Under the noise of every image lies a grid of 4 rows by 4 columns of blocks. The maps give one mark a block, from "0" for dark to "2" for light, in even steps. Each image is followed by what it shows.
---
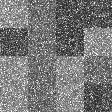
2 1 0 0
0 1 0 2
2 1 2 1
2 1 2 0
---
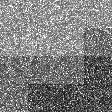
2 2 2 2
2 2 2 1
1 1 1 0
1 0 0 0
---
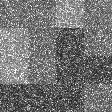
1 1 2 1
2 1 0 1
2 1 0 0
0 0 0 1
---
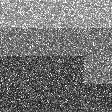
2 2 2 2
1 1 1 1
0 0 0 1
0 0 0 0
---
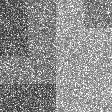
0 1 2 1
0 1 2 2
1 1 2 2
0 0 2 2
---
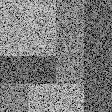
2 2 1 0
2 2 1 0
0 0 1 0
1 2 2 0
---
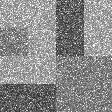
2 2 0 2
1 2 0 2
2 2 1 1
0 0 1 1
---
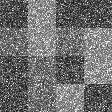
0 2 0 0
1 2 1 2
0 1 0 2
0 1 2 0
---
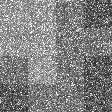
2 2 1 0
2 2 1 1
1 2 1 0
0 1 1 0
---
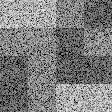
2 2 1 0
1 1 0 1
0 1 0 0
0 1 2 2
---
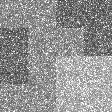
1 1 0 0
0 1 1 0
0 1 2 2
1 1 2 2
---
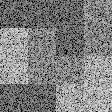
0 0 0 1
2 1 0 1
2 1 1 2
0 0 2 2
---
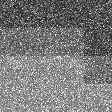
0 0 0 0
1 1 1 0
2 2 2 1
2 2 2 2
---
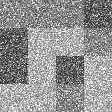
1 1 1 0
0 2 2 1
0 2 0 2
2 2 1 2
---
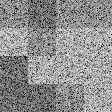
1 0 1 1
2 1 2 2
0 2 2 2
0 0 1 2
